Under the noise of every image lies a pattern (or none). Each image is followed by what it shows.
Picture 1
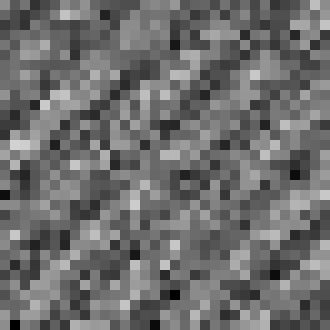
diagonal stripes
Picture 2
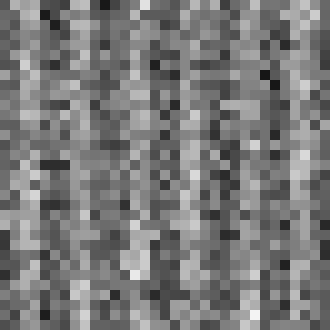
vertical stripes
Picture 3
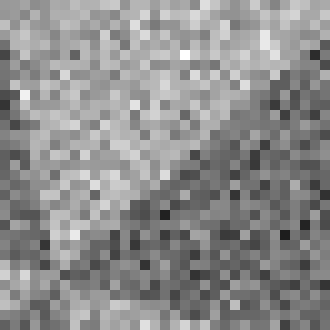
spokes from one point
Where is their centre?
bottom left
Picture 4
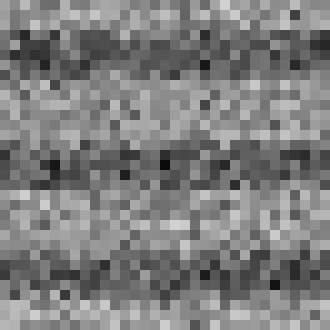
horizontal stripes
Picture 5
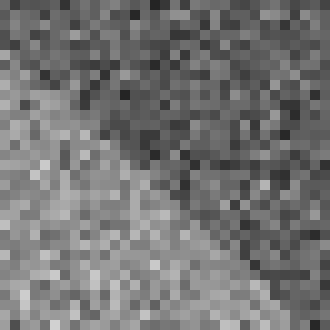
a sharp edge
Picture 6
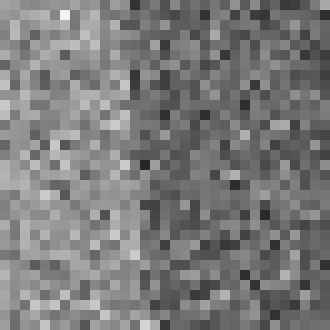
a sharp edge
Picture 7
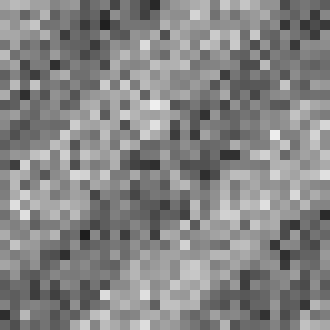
diagonal stripes
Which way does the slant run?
bottom left to top right
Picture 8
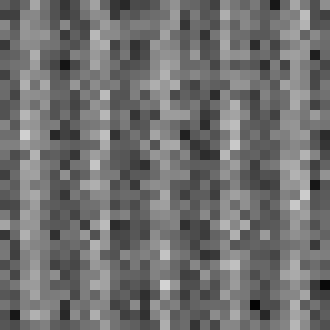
vertical stripes
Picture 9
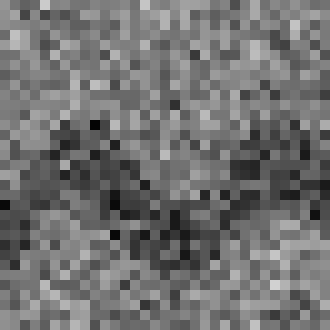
a wavy band
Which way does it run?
left to right
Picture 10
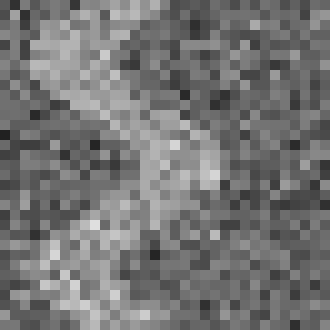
a wavy band
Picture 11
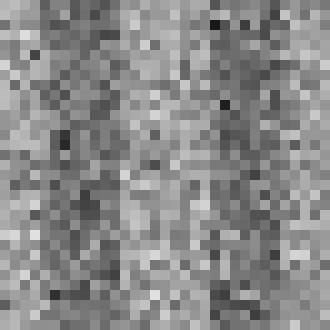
vertical stripes
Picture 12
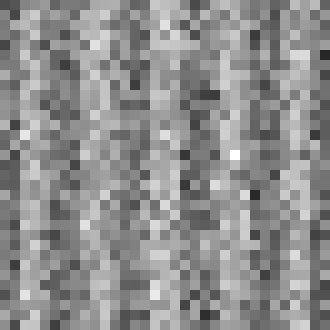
vertical stripes
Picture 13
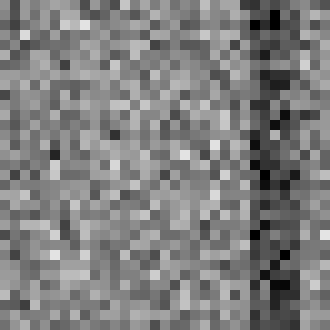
one vertical stripe
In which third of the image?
right
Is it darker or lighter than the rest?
darker
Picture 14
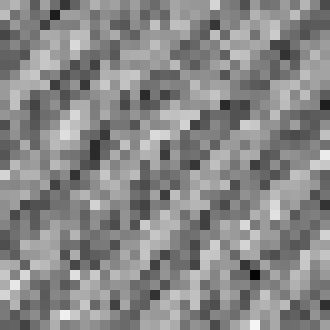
diagonal stripes
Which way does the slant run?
bottom left to top right
